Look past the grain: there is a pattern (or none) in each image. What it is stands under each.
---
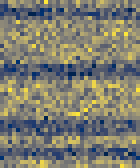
bands of rows
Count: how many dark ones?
4
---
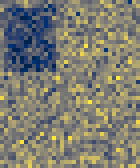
one block
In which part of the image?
top left
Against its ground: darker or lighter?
darker
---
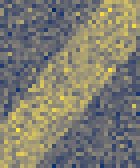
a diagonal band
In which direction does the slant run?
bottom left to top right
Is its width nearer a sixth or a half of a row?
a half
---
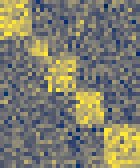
blocks along the diagonal
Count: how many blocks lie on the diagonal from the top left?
5
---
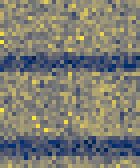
bands of rows
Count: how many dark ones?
2
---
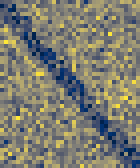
a diagonal band
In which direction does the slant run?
top left to bottom right
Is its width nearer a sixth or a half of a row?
a sixth
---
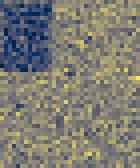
one block
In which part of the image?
top left
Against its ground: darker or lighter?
darker
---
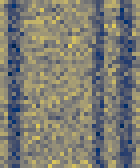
bands of columns
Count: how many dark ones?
3
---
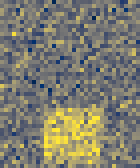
one block
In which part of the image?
bottom middle
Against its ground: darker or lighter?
lighter
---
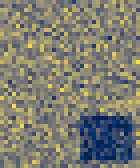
one block
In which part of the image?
bottom right
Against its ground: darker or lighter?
darker
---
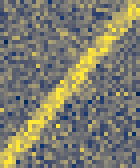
a diagonal band
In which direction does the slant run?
bottom left to top right
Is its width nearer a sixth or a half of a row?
a sixth
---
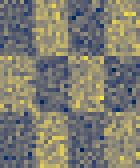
a checkerboard
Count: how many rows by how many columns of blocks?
3 by 4
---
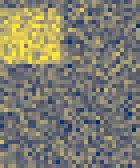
one block
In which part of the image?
top left
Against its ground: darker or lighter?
lighter
